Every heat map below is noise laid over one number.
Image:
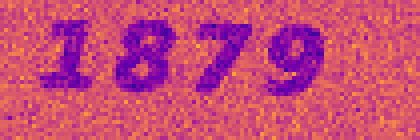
1879
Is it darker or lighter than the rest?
darker
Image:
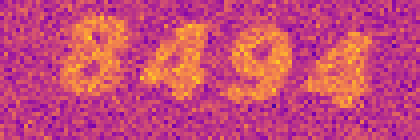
8494
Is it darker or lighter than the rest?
lighter
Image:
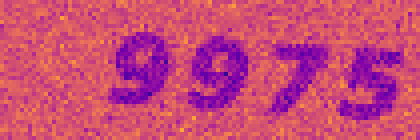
9975
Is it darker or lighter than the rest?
darker
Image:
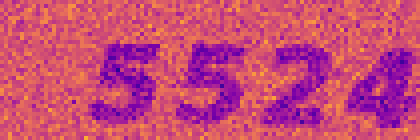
5524
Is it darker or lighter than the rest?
darker
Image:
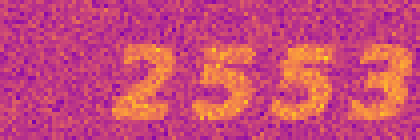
2553
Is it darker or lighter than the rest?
lighter
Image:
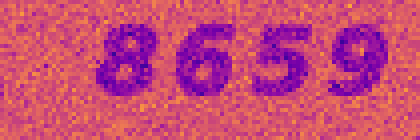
8659
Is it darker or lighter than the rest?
darker
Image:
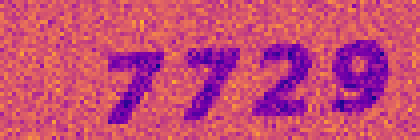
7729
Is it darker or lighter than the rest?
darker
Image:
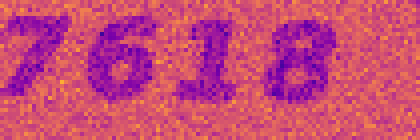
7618
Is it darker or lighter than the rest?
darker
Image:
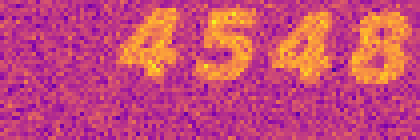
4548
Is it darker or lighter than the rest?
lighter
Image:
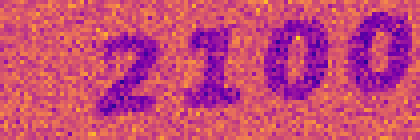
2100
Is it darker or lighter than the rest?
darker
